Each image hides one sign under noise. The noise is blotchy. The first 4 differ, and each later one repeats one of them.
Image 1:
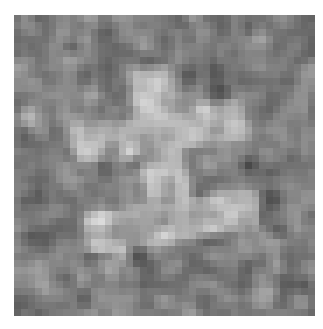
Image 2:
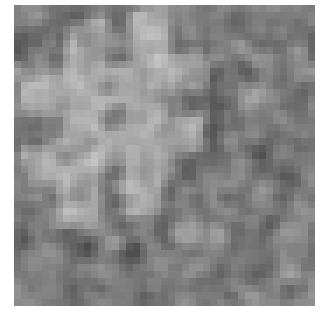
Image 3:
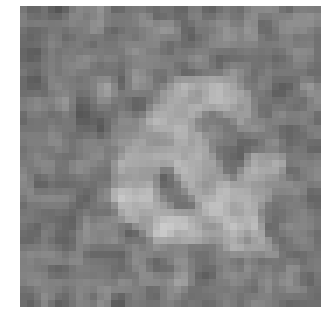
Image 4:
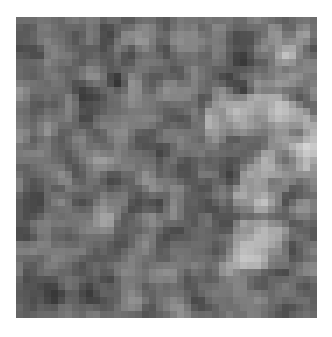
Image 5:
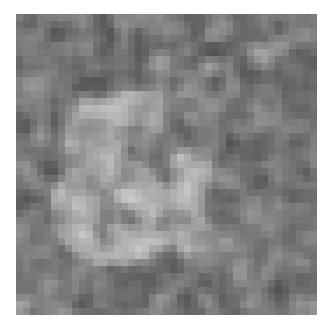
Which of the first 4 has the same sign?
3
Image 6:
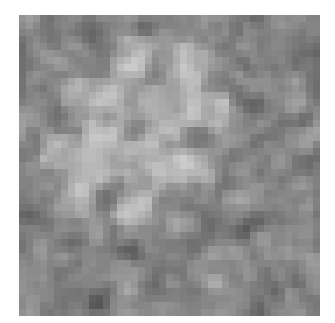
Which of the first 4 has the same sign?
2
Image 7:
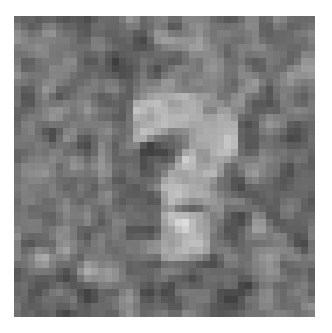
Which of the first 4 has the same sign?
4
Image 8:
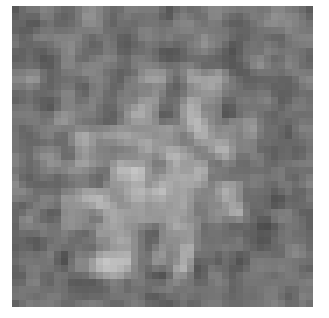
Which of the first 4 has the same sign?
2
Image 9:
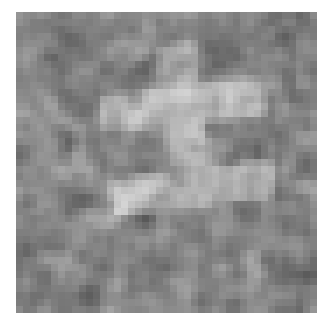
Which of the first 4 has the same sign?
1
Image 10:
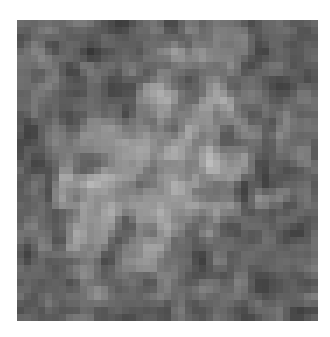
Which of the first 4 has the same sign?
2
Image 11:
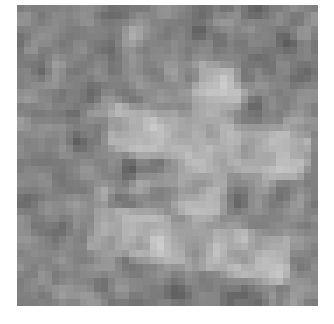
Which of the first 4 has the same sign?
1
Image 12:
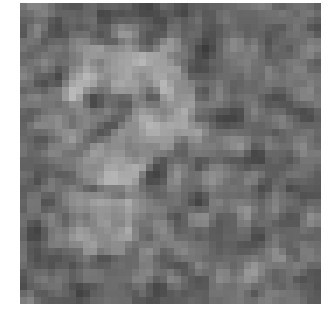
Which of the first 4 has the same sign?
4
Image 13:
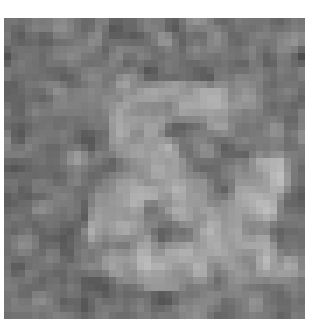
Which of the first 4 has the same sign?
3
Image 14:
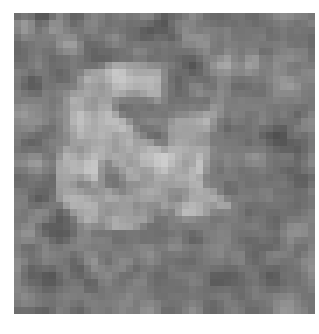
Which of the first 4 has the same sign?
3
